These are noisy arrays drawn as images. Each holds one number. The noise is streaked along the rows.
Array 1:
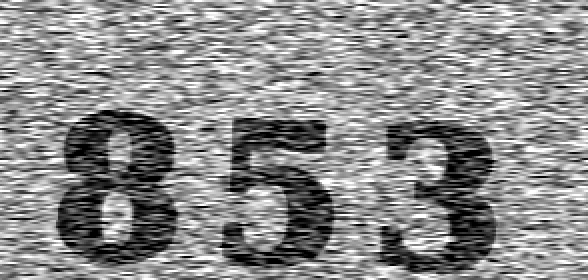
853
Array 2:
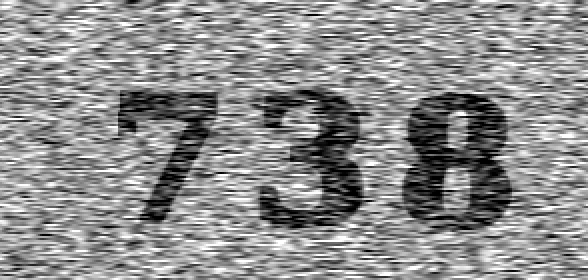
738
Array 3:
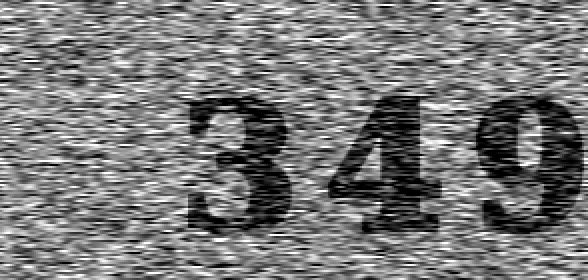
349
